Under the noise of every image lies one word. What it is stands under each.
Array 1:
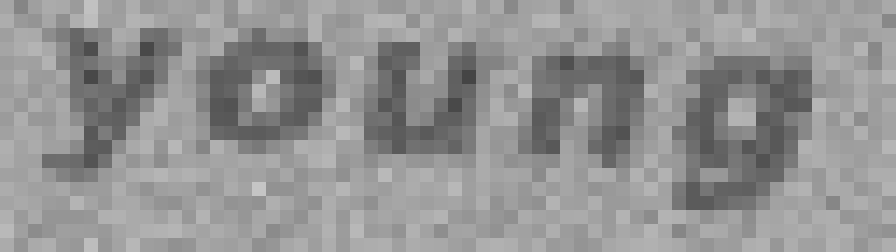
young
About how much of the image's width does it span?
nearly all
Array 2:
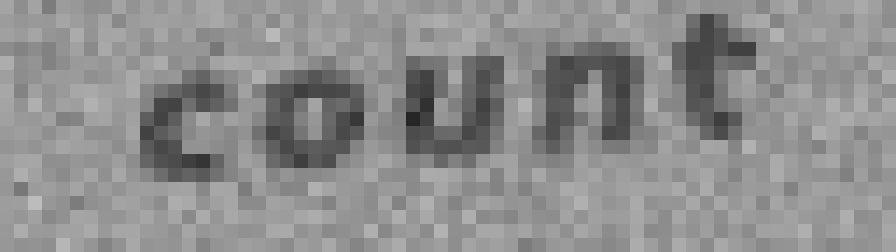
count
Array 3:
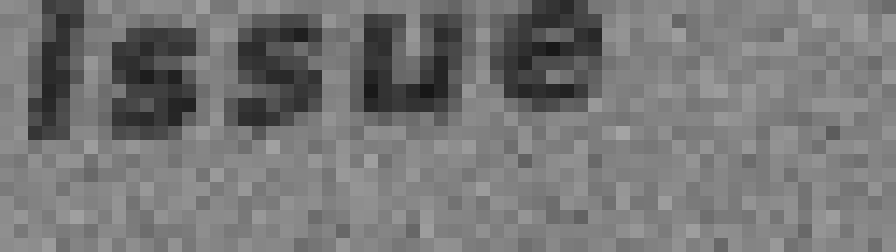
issue
